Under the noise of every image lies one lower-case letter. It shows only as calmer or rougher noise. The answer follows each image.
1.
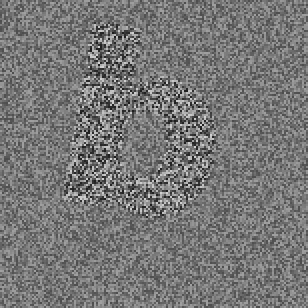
b
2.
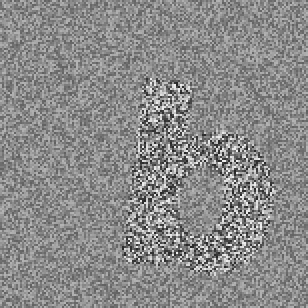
b
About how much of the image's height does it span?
two thirds
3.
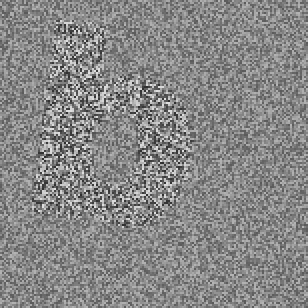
b
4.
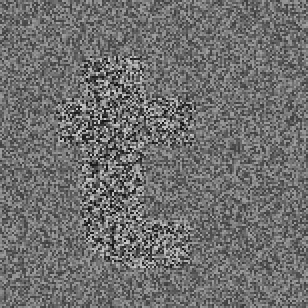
t
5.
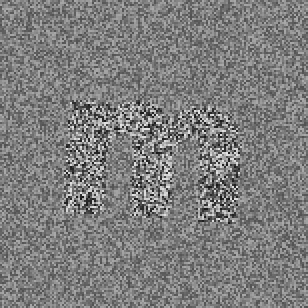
m
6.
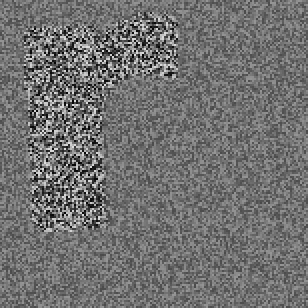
r
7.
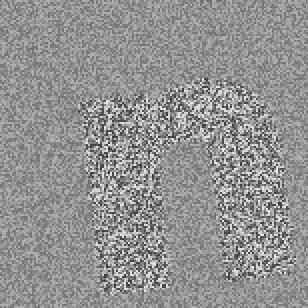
n
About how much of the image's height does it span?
two thirds
